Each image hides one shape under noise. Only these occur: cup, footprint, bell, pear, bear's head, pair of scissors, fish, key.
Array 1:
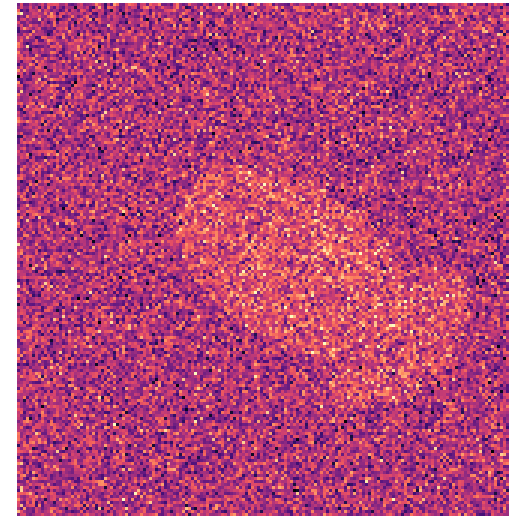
light footprint
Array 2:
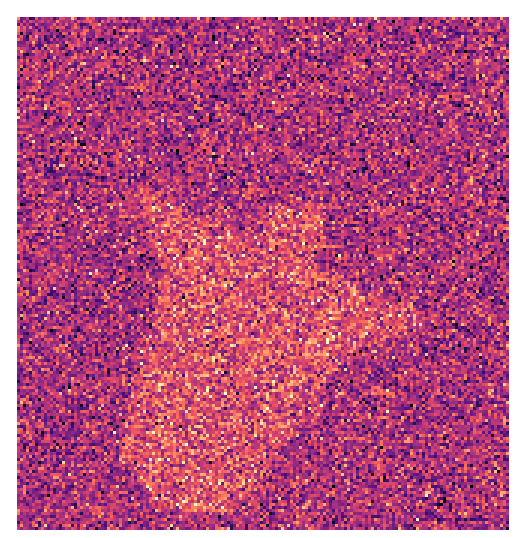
light bell
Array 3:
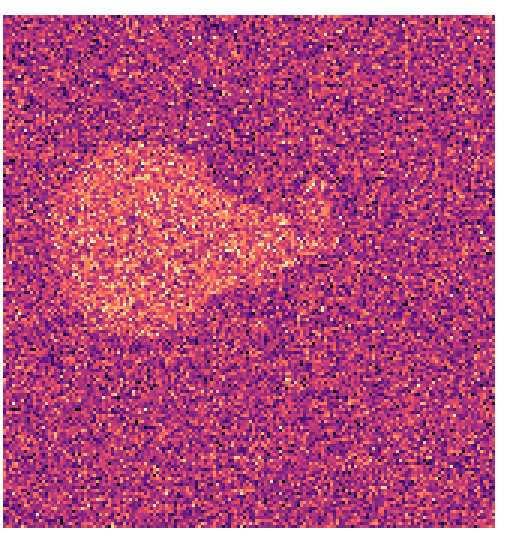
light pear
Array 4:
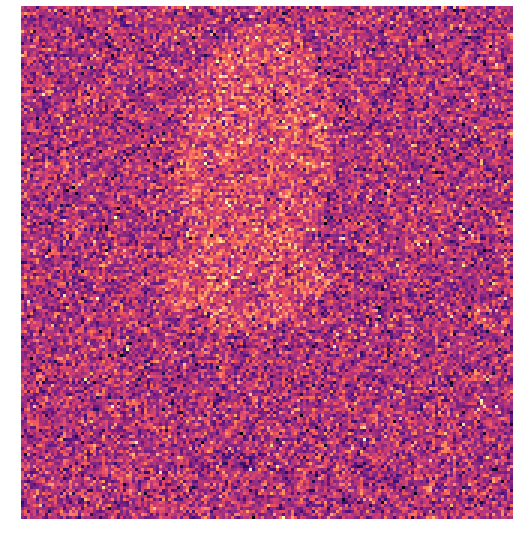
light footprint
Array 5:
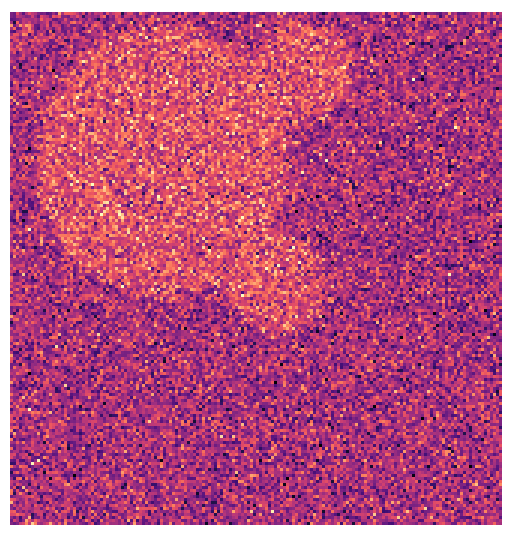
light bear's head
